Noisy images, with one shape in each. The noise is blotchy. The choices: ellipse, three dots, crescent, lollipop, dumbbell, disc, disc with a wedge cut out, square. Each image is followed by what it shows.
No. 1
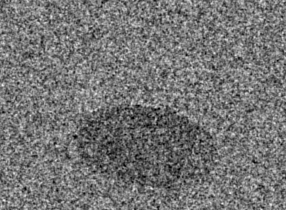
ellipse
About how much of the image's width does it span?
half
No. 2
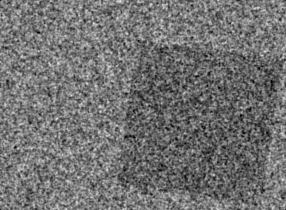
square
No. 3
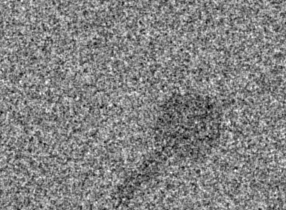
lollipop
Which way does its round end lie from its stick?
up and right
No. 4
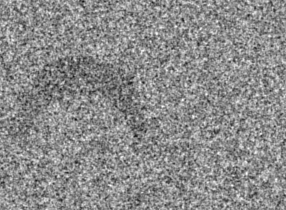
crescent
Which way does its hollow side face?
down
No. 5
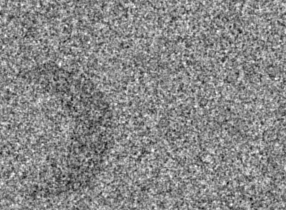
crescent
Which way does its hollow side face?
left
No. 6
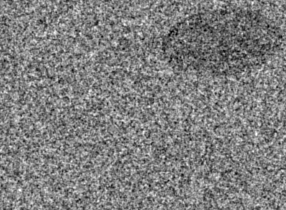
ellipse
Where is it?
top right
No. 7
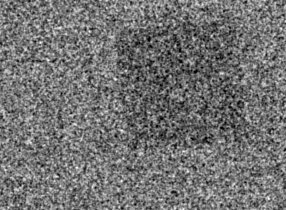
square
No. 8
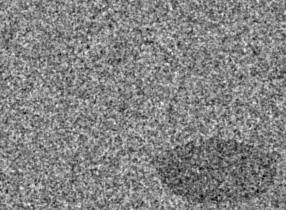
ellipse
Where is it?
bottom right
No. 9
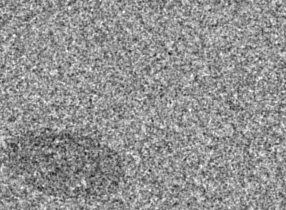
ellipse
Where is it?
bottom left
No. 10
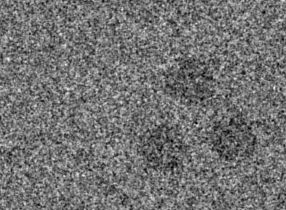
three dots
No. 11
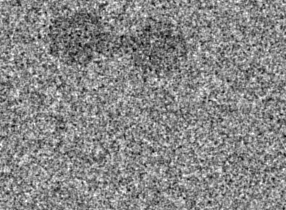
dumbbell
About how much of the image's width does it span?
half
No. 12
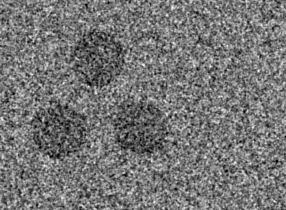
three dots
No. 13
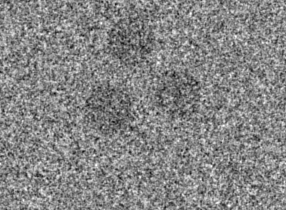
three dots
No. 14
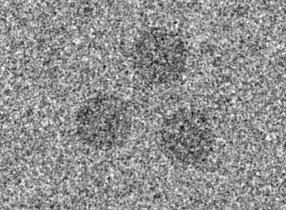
three dots
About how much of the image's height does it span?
two thirds
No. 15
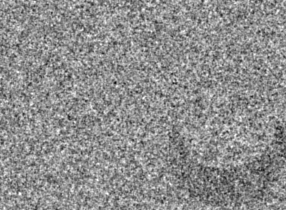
crescent
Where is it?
bottom right
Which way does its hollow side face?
up
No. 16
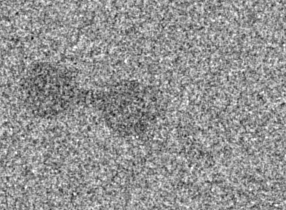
dumbbell
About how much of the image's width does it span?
half
